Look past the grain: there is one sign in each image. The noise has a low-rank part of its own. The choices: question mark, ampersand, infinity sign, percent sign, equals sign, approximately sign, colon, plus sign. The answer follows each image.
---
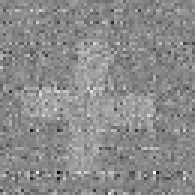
plus sign
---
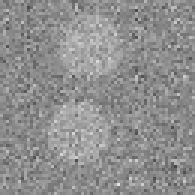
colon
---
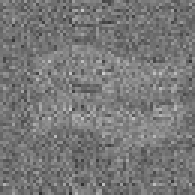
approximately sign
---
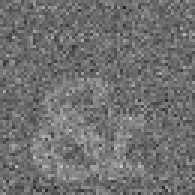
ampersand
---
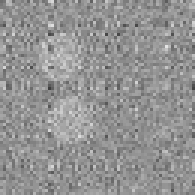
colon
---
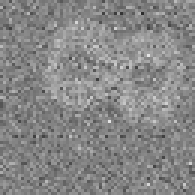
infinity sign
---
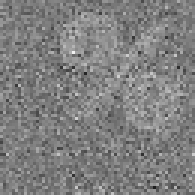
percent sign
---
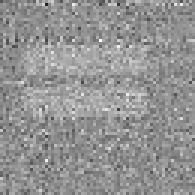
equals sign
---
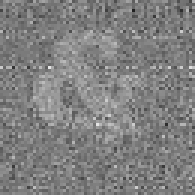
ampersand
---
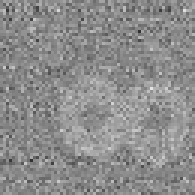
infinity sign
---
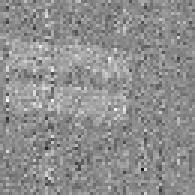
equals sign
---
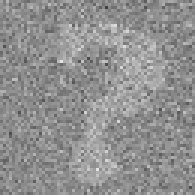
question mark
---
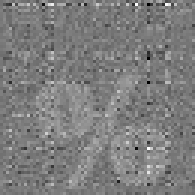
percent sign
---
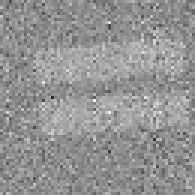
equals sign
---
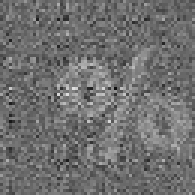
percent sign
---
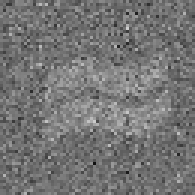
approximately sign
